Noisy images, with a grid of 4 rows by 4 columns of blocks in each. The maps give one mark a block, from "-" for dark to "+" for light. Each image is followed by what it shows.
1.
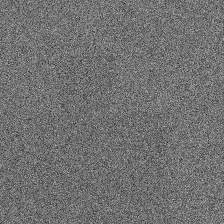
++++
+-++
---+
---+
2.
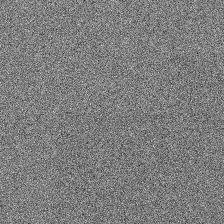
++++
+++-
+---
+---
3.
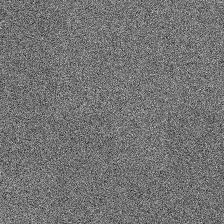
-+++
-+++
--+-
+---
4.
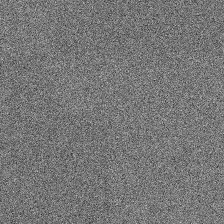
+---
-+++
--++
--++
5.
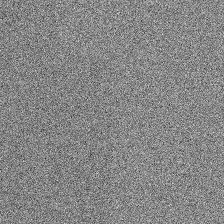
-+++
--++
--++
--++
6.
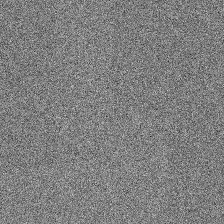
-+--
-+--
-++-
+++-
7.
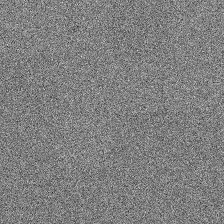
++-+
-+++
-+--
----
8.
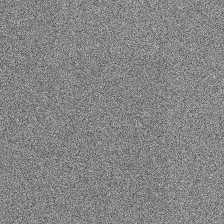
-+++
---+
---+
---+
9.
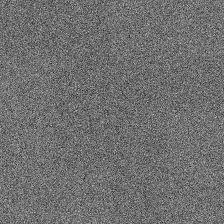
--++
+---
+--+
++-+
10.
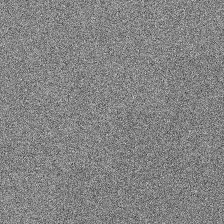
++++
+++-
++--
+---
